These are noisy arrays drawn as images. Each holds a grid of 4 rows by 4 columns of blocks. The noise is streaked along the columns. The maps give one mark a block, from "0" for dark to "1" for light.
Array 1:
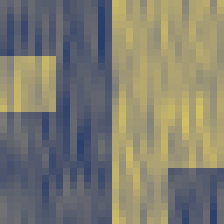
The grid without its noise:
0 0 1 1
1 0 1 1
0 0 1 1
0 0 1 0
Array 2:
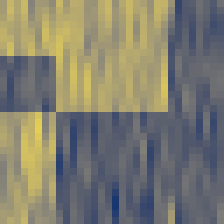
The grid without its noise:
1 1 1 0
0 1 1 0
1 0 0 0
1 0 0 0
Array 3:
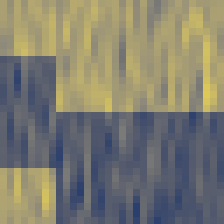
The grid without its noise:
1 1 1 1
0 1 1 1
0 0 0 0
1 0 0 0
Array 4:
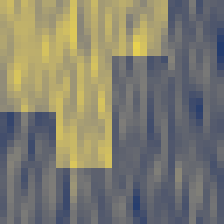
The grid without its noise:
1 1 1 0
1 1 0 0
0 1 0 0
0 0 0 0
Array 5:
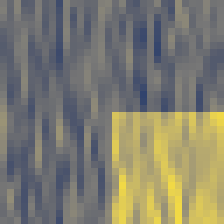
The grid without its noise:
0 0 0 0
0 0 0 0
0 0 1 1
0 0 1 1
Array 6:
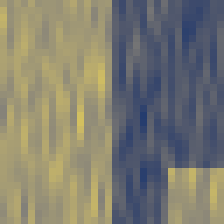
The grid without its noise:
1 1 0 0
1 1 0 0
1 1 0 0
1 1 0 1
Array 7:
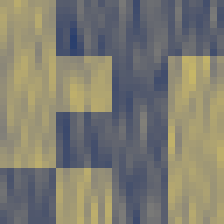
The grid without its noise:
1 0 0 0
1 1 0 1
1 0 0 1
0 1 0 1
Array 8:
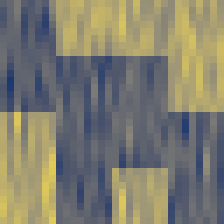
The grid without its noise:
0 1 1 1
0 0 0 1
1 0 0 0
1 0 1 0
